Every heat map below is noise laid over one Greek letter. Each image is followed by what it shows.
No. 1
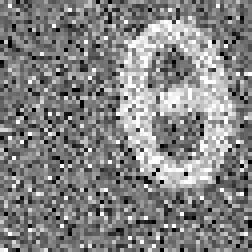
theta
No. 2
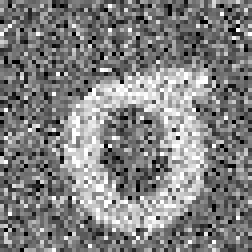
sigma
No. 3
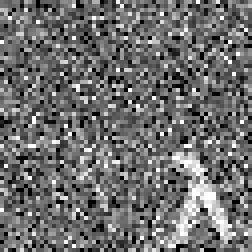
lambda
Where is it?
bottom right
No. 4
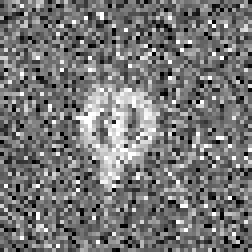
phi
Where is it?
centre
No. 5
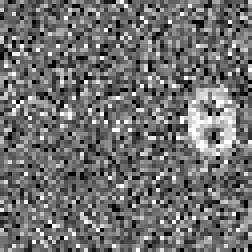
theta
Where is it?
middle right
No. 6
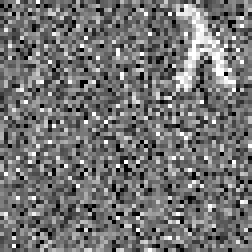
lambda
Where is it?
top right
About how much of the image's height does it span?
a third
